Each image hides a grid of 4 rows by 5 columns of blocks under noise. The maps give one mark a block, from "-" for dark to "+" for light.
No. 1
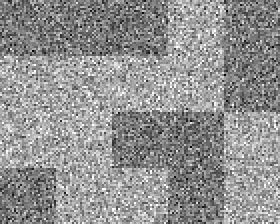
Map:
- - - + -
+ + + + -
+ + - - +
- + + - +
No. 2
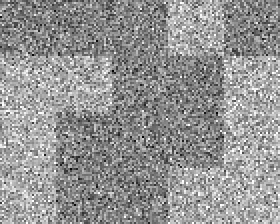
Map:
- - - + -
+ + - - +
+ - - - +
+ - - + +
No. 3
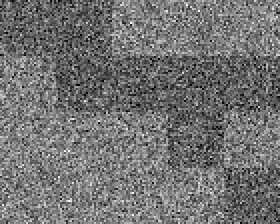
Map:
- - + + +
+ - - - -
+ + + - +
+ + + + -
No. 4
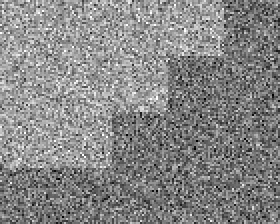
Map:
+ + + + -
+ + + - -
+ + - - -
- - - - -
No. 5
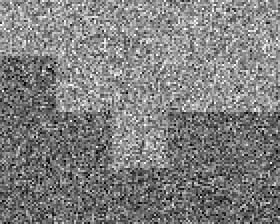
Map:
+ + + + +
- + + + +
- - + - -
- - - - -
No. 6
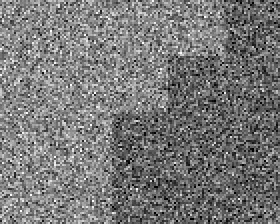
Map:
+ + + + -
+ + + - -
+ + - - -
+ + - - -
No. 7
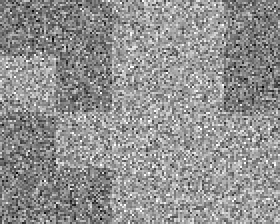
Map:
- - + + -
+ - + + -
- + + + +
- - + + +
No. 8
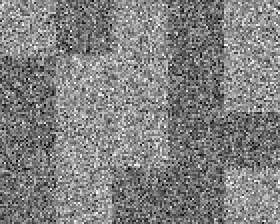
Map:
+ - + - +
- + + - +
- + + - -
- + - - +
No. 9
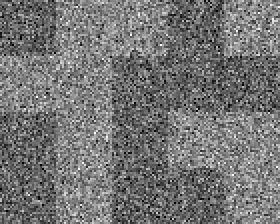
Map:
- + + - +
+ + - - -
- + - + +
- + - - +
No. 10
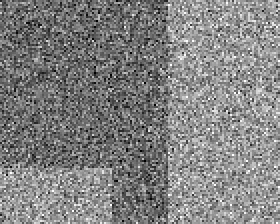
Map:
- - - + +
- - - + +
- - - + +
+ + - + +
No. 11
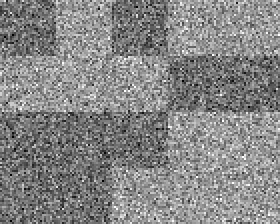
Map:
- + - + +
+ + + - -
- - - + +
- - + + +
